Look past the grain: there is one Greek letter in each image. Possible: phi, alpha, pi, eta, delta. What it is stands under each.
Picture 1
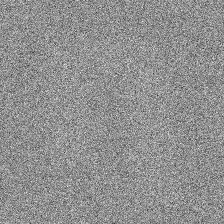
light eta
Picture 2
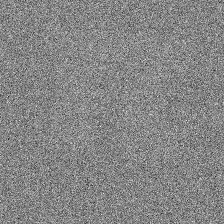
light pi
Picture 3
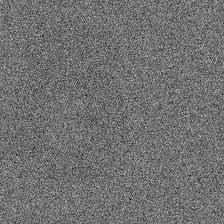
dark delta
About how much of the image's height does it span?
two thirds
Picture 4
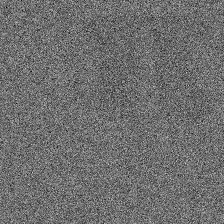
dark pi
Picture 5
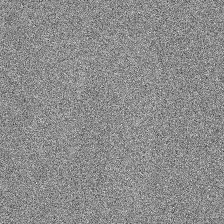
light eta
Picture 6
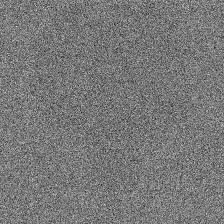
dark phi
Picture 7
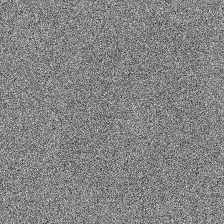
dark delta
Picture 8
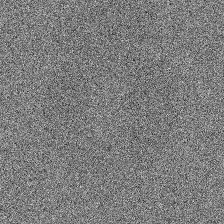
dark delta
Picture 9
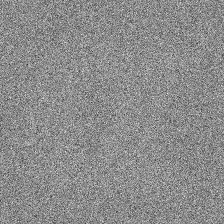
light alpha
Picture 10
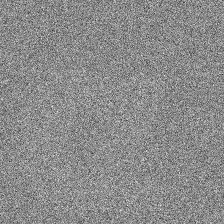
light alpha
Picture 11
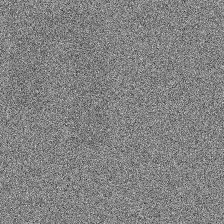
dark eta
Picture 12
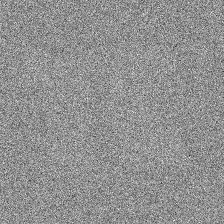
light pi
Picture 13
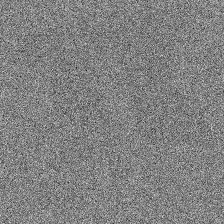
dark pi
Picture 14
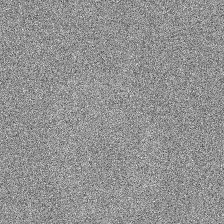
light delta
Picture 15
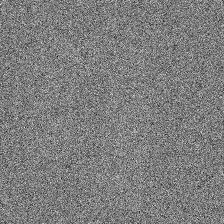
light eta
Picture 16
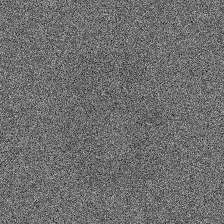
dark delta
